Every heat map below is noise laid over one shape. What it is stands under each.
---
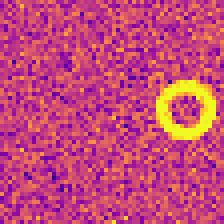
ring
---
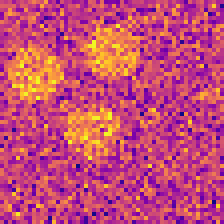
three dots
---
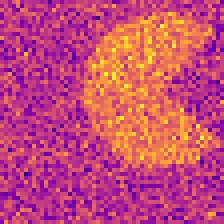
disc with a wedge cut out
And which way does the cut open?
right
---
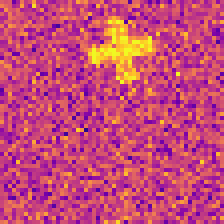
cross
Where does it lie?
top middle
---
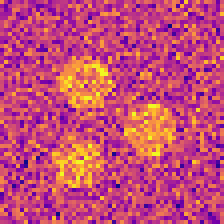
three dots
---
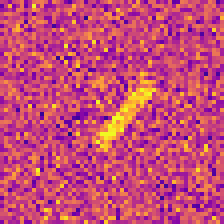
bar
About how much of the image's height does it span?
a third
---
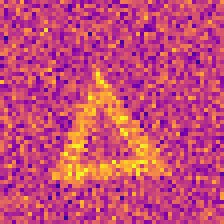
triangle frame
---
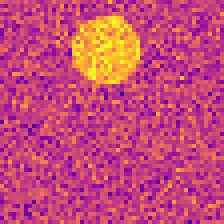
disc
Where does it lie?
top middle
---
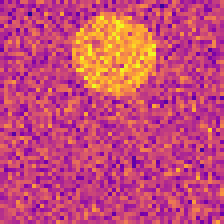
disc
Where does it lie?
top middle
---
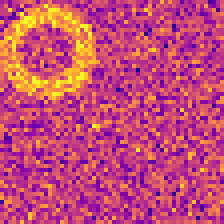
ring
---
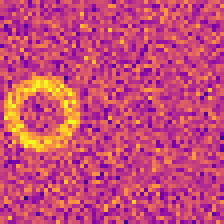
ring
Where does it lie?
middle left
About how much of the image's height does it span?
a third
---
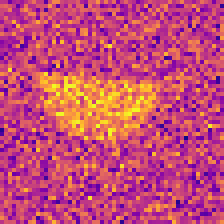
half disc
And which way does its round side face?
down
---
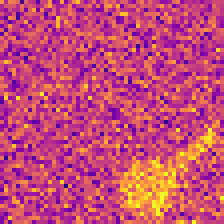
lollipop
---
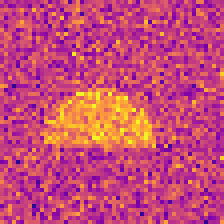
half disc
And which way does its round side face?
up
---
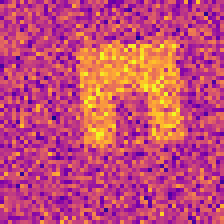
square with a notch
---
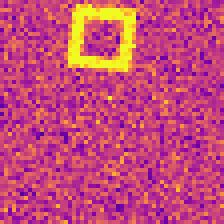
square frame
